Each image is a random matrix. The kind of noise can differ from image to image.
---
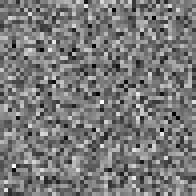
independent entries
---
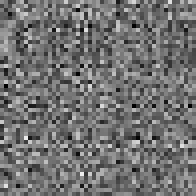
low rank plus noise
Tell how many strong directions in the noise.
three or four
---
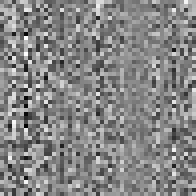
columns of uneven size
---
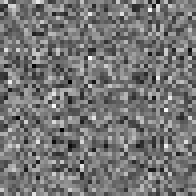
low rank plus noise
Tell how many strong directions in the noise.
three or four
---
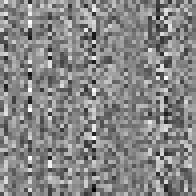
columns of uneven size
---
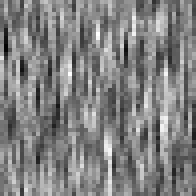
streaked along the columns
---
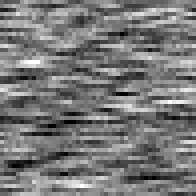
streaked along the rows
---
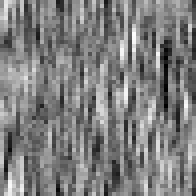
streaked along the columns
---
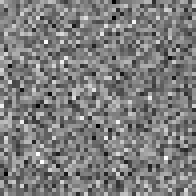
independent entries
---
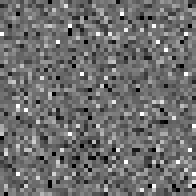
heavy tails
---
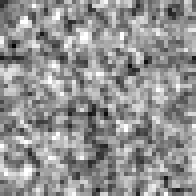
blotchy
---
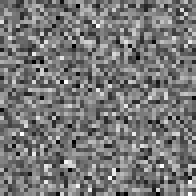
independent entries
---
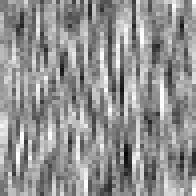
streaked along the columns
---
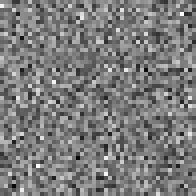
low rank plus noise
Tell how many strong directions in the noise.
five to eight
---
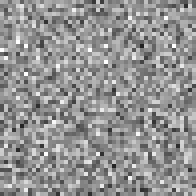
independent entries
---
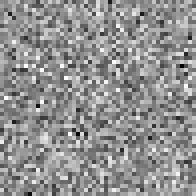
independent entries
